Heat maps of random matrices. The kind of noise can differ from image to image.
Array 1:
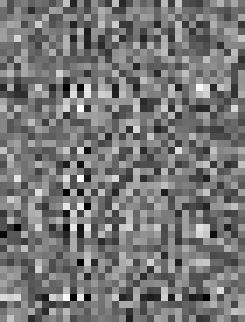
low rank plus noise
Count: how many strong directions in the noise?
one
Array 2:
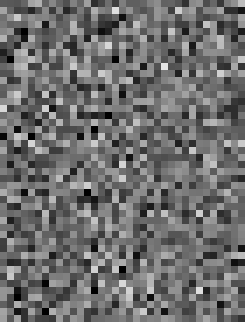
low rank plus noise
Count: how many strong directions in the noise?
five to eight
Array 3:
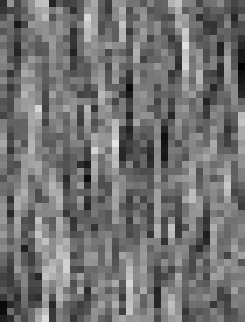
streaked along the columns
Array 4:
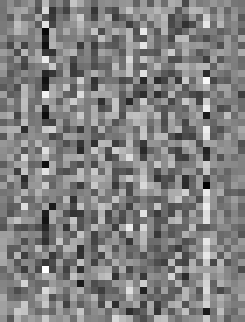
columns of uneven size
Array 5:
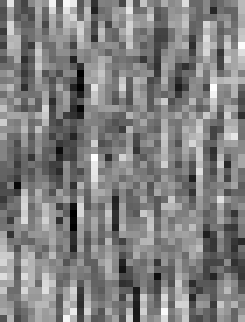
streaked along the columns
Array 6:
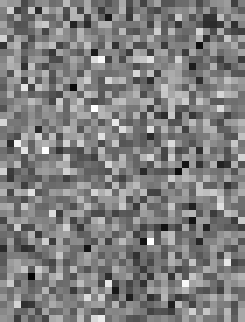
independent entries
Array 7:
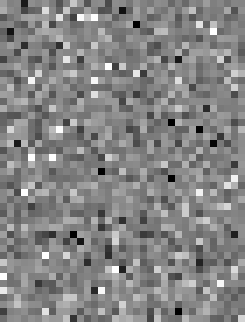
heavy tails
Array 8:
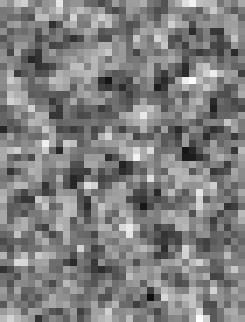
blotchy
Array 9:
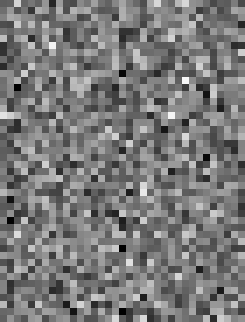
low rank plus noise
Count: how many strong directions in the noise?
five to eight
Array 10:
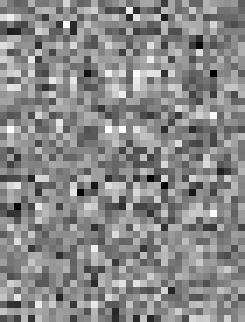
low rank plus noise
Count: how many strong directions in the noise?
one
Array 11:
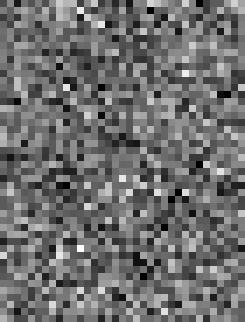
independent entries
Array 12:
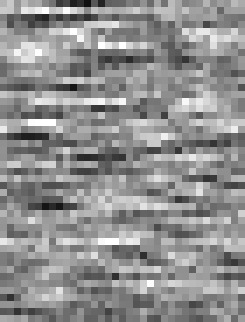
streaked along the rows
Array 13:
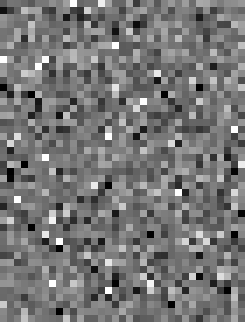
heavy tails
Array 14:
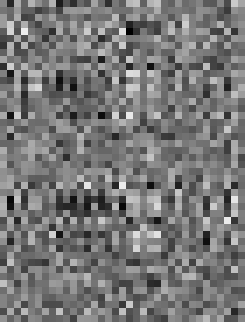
low rank plus noise
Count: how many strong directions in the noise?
one
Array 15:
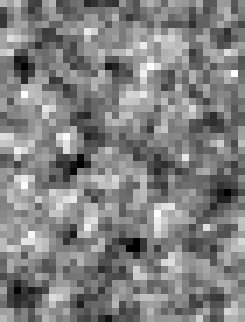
blotchy
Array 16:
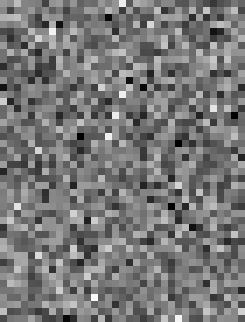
independent entries
